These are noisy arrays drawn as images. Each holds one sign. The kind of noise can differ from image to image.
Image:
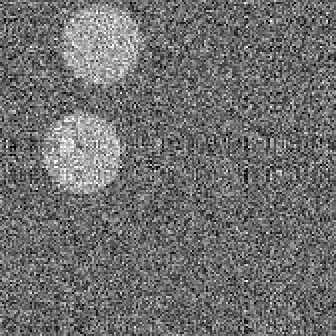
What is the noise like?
low rank plus noise
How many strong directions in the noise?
one
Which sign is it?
colon
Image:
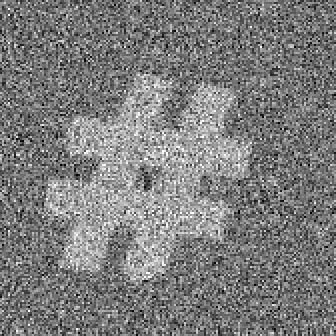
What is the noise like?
low rank plus noise
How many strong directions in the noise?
five to eight
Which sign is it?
hash sign
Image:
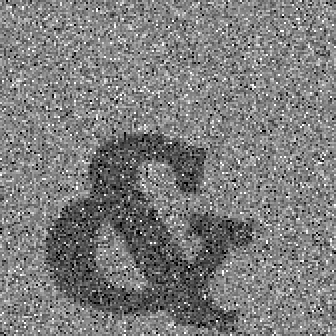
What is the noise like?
heavy tails
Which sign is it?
ampersand
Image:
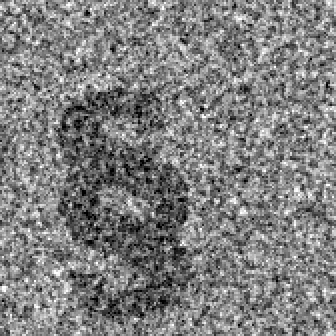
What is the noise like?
blotchy
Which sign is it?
section sign
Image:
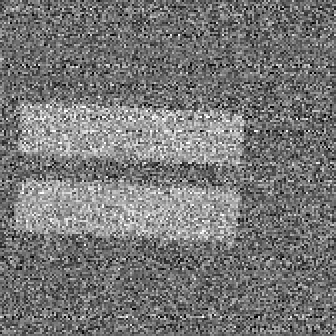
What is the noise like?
rows of uneven size
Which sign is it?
equals sign
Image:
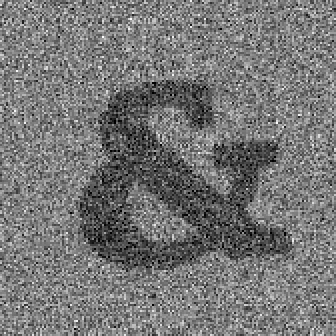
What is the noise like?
low rank plus noise
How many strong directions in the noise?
one
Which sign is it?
ampersand
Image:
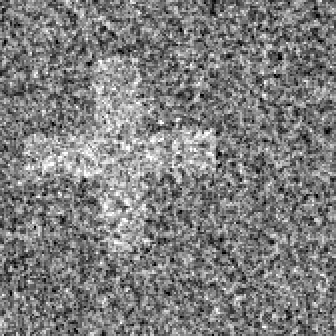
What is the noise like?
blotchy
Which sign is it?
plus sign
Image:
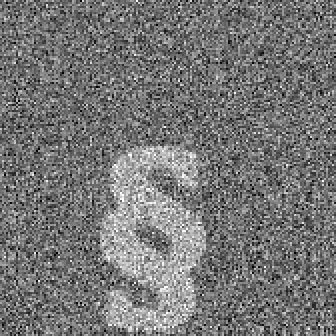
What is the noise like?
low rank plus noise
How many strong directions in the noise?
one
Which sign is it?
section sign
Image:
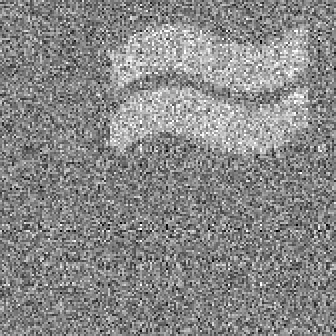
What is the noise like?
low rank plus noise
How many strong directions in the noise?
one
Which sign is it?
approximately sign
